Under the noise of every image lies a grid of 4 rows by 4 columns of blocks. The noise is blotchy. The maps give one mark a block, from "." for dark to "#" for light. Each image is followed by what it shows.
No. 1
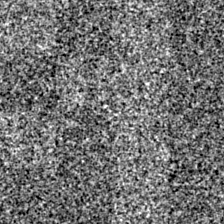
# . # .
. # # .
# . # .
. . # .
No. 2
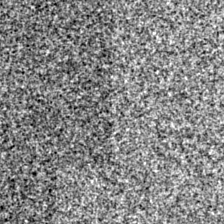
. . # #
. . # #
. . # #
. # # #
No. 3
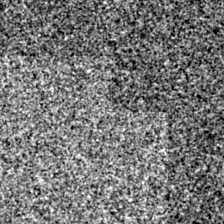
. . . .
# # . .
# # # .
# # # .
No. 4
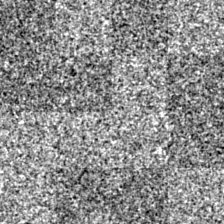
. # . #
. . # .
# # # .
# . . #
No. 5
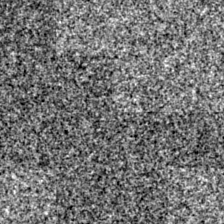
. # # #
. . # #
. . . .
# . . #
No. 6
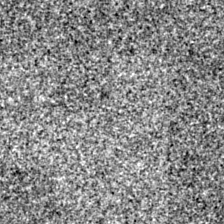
. . . .
# . # .
# # # .
. # # .
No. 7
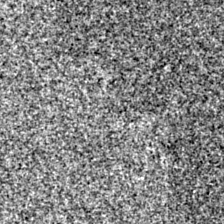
# . . .
# # . .
# # # .
# # # .
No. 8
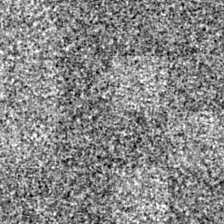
# . . .
# . # .
# . . #
. . # .
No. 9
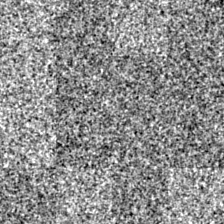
# . # .
# . . .
# . . .
. # . #
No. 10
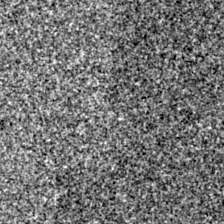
# # . .
# # . .
# # . .
# . . .
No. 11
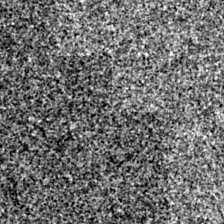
. # # #
. . # #
. . . #
. . . #
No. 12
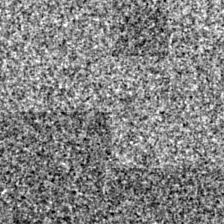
# # . #
# # # #
. . # #
. . . .
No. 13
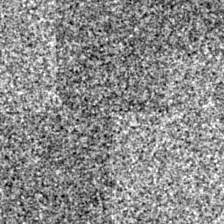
# . . .
# . . #
. . # #
. . # #
